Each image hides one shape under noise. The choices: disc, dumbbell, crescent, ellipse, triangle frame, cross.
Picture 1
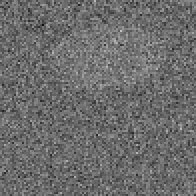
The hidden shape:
ellipse
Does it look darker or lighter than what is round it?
lighter
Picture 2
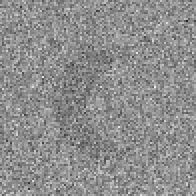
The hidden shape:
crescent
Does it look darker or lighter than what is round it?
darker
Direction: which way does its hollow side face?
right
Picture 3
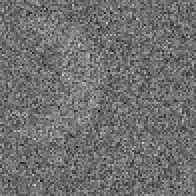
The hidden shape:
crescent
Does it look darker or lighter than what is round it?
lighter
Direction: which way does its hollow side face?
left
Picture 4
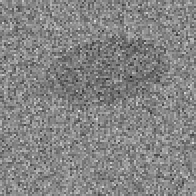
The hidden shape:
ellipse
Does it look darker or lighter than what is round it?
darker
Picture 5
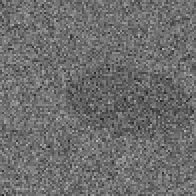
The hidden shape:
ellipse
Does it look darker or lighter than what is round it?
darker
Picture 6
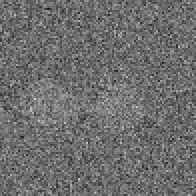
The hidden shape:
dumbbell
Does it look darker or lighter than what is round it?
lighter
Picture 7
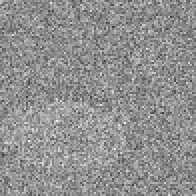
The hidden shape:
ellipse
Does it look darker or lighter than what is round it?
lighter
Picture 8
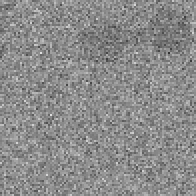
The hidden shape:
dumbbell
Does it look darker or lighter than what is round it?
darker
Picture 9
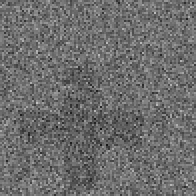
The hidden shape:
cross
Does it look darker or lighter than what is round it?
darker
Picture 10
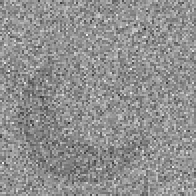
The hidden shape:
crescent
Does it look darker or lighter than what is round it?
darker
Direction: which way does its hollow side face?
up and right
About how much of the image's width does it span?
two thirds
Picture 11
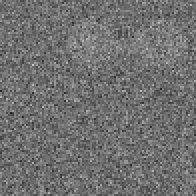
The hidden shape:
dumbbell
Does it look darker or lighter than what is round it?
lighter
